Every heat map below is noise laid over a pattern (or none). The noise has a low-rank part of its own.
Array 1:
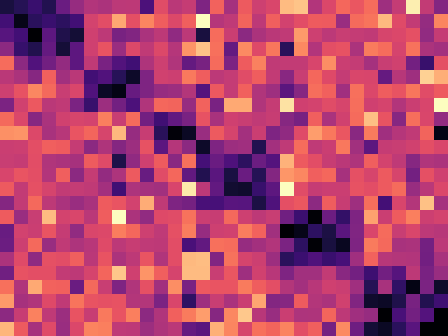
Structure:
blocks along the diagonal
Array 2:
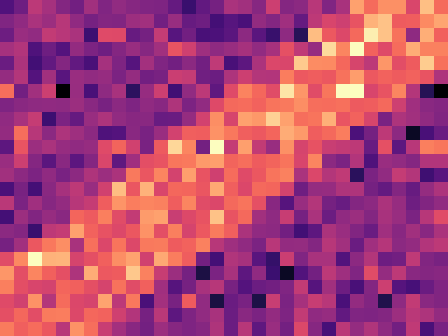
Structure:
a diagonal band
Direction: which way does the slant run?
bottom left to top right
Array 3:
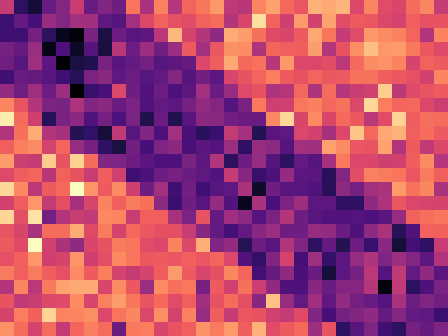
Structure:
a diagonal band
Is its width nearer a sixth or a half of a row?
a half
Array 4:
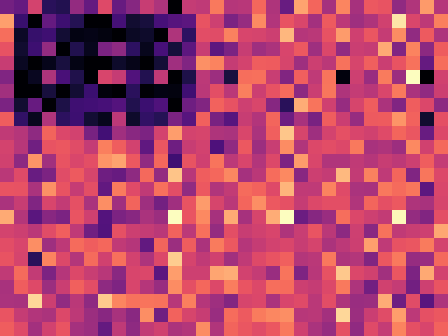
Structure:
one block
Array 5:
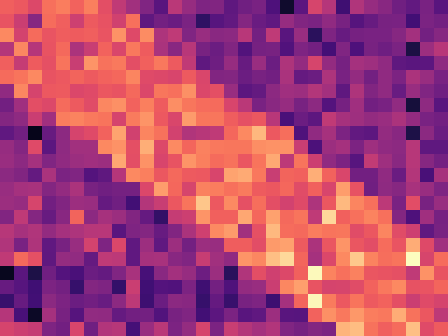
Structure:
a diagonal band
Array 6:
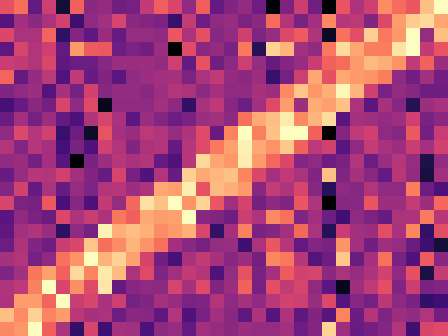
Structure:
a diagonal band
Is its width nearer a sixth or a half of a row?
a sixth
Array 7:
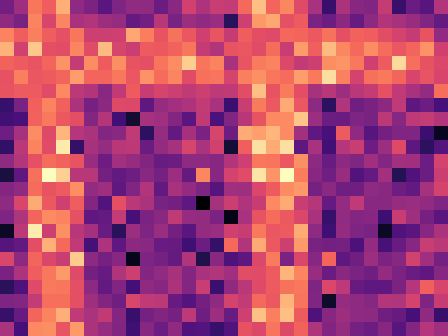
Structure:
bands of rows crossing bands of columns
